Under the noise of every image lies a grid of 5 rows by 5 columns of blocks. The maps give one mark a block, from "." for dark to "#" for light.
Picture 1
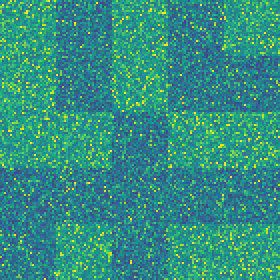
# . # . #
# . # . .
# # . # #
. . . . .
. # . # #
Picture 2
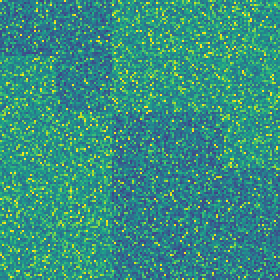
. . # # #
# . # # #
# # . . #
# # . . .
# # . . .
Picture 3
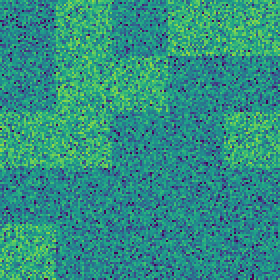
. # . # #
. # # . .
# # . . #
. . . . .
# . . . .
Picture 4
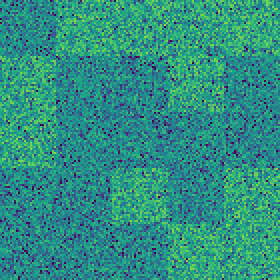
. # # # #
# . . # .
# . . . .
. . # . #
. . . # #
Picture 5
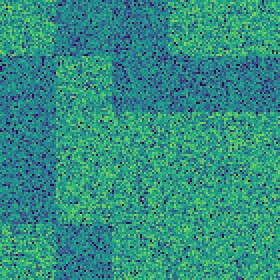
# . . # #
. # . . .
. # # # #
. # # # #
# . # # #
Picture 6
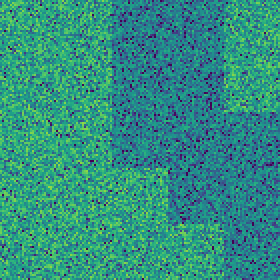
# # . . #
# # . . #
# # . . .
# # # . .
# # # # .
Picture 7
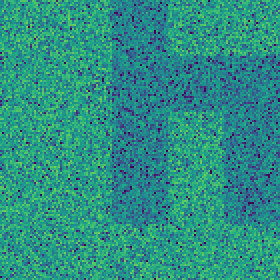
# # . # #
# # . . .
# # . # .
# # . # .
# # # # #
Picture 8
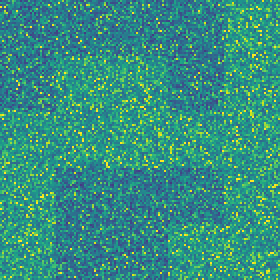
. . . . #
. # # . #
# # # # #
# . . . #
# . . # #
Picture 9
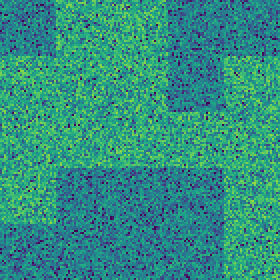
. # # . .
# # # . #
# # # # #
# . . . #
. . . . #
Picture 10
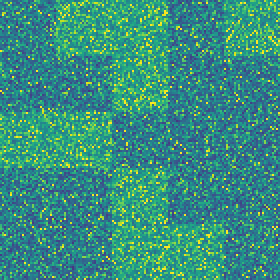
. # # . #
. . # . .
# # . . .
. . # . .
. . # # .
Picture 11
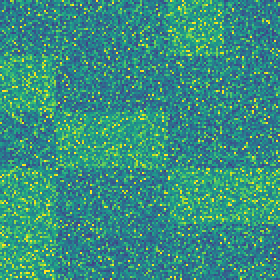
. . . # .
# . . . .
. # # . .
# . . # #
# . . . .
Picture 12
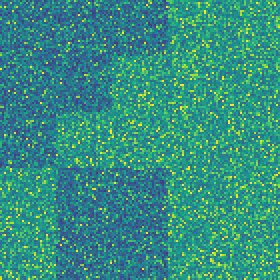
. . . # #
. . # # #
. # # # #
# . . # #
# . . # #
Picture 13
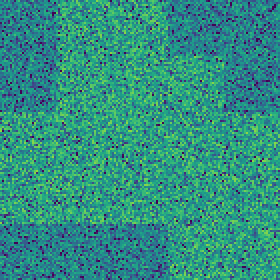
. # # . .
. # # # .
# # # # #
# # # # #
. . . # #
